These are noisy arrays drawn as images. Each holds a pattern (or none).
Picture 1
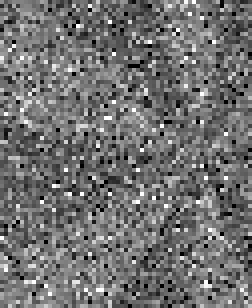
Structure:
spokes from one point
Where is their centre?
middle right
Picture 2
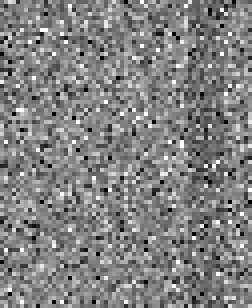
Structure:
one vertical stripe
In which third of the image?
right
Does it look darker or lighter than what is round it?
darker
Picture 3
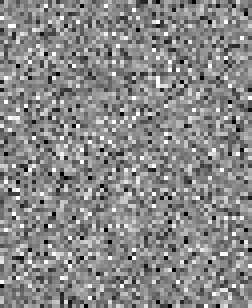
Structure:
only noise
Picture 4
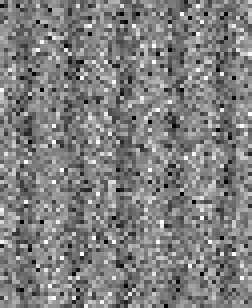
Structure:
vertical stripes
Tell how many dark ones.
5
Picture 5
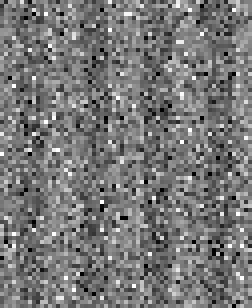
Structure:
vertical stripes
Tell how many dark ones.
4
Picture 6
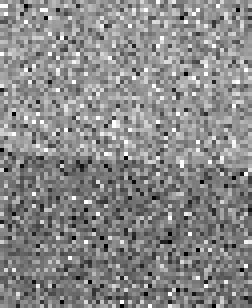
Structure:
a sharp edge
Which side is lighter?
top
